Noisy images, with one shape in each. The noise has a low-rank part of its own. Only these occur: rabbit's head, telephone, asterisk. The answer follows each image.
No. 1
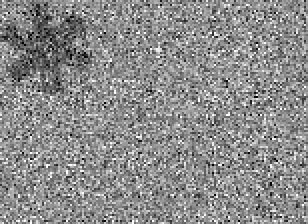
asterisk
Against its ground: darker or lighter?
darker
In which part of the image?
top left
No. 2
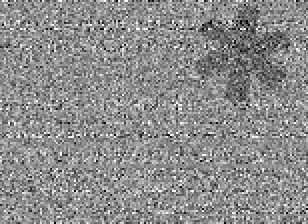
asterisk
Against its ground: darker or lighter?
darker
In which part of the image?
top right
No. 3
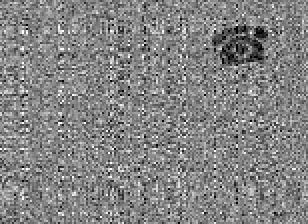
telephone
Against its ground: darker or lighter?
darker
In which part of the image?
top right
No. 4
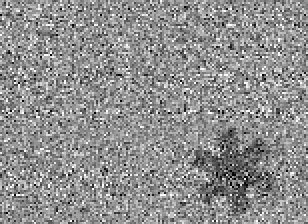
asterisk
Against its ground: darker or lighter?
darker
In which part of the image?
bottom right
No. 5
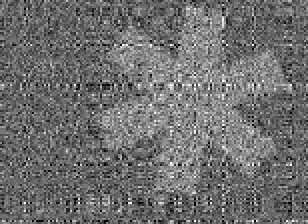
asterisk
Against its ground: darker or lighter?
lighter
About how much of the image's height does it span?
nearly all
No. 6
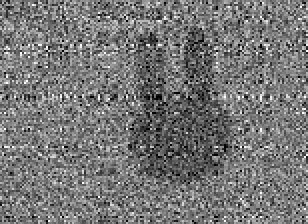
rabbit's head
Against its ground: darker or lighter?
darker
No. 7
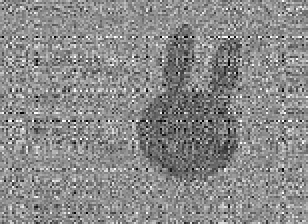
rabbit's head
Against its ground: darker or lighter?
darker
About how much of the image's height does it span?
two thirds
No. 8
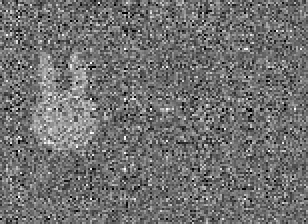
rabbit's head
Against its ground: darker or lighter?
lighter
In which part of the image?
middle left
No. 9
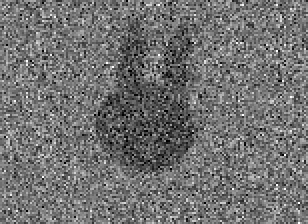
rabbit's head
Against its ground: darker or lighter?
darker
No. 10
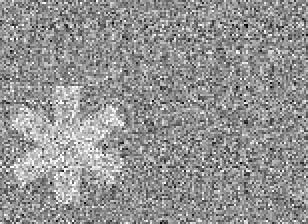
asterisk
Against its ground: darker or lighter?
lighter
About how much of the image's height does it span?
half
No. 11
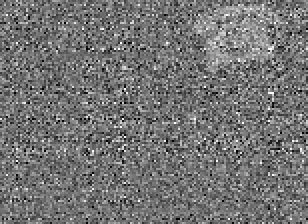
telephone
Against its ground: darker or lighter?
lighter
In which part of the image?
top right
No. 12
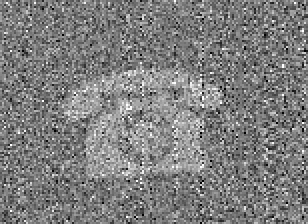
telephone
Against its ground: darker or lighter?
lighter
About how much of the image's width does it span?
half
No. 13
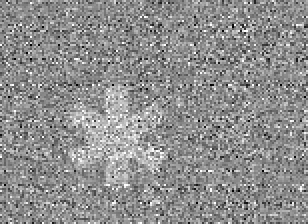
asterisk
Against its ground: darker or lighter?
lighter
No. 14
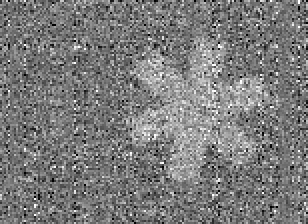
asterisk
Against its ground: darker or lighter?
lighter
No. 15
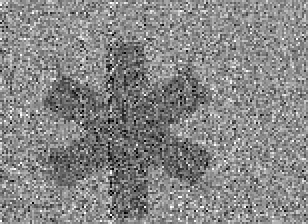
asterisk
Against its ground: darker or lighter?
darker
